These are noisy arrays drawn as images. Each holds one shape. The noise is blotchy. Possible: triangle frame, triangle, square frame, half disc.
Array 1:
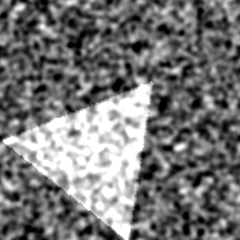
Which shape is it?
triangle
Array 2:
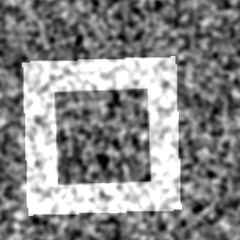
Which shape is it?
square frame
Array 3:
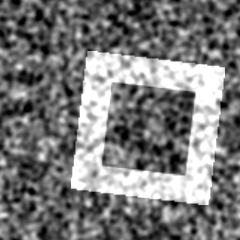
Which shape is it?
square frame
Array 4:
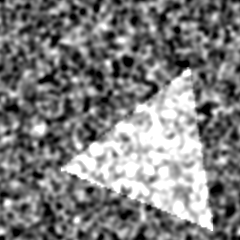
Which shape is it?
triangle
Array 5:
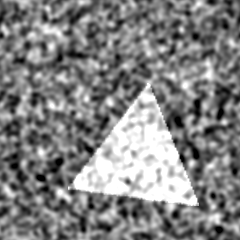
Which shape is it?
triangle
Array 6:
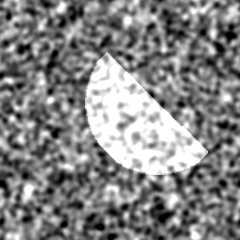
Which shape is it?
half disc
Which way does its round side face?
down and left
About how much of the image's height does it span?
half
